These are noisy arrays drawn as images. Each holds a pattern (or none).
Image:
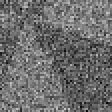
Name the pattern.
spokes from one point
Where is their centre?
top left
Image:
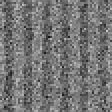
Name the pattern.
vertical stripes
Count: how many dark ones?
6
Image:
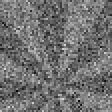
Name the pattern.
spokes from one point
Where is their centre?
bottom middle
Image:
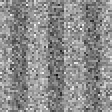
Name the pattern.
vertical stripes
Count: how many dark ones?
3
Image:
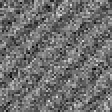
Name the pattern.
diagonal stripes
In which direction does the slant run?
bottom left to top right
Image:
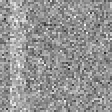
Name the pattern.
one vertical stripe
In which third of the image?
left
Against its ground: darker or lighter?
lighter
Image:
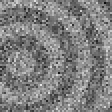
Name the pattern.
rings round one point
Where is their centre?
middle left
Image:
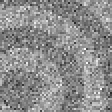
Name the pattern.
rings round one point
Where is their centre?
bottom left
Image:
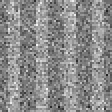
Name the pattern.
vertical stripes
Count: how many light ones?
4
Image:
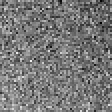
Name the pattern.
a smooth slope
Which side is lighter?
bottom left
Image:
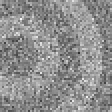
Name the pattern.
rings round one point
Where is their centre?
middle left
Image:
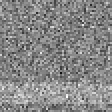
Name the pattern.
one horizontal stripe
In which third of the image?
bottom
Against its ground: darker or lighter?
lighter
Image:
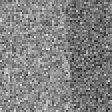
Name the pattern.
a sharp edge
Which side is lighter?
left
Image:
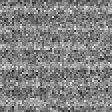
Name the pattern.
horizontal stripes
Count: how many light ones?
6
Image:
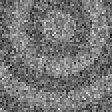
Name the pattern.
rings round one point
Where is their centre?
top middle
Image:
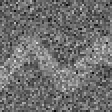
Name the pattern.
a wavy band
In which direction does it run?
left to right
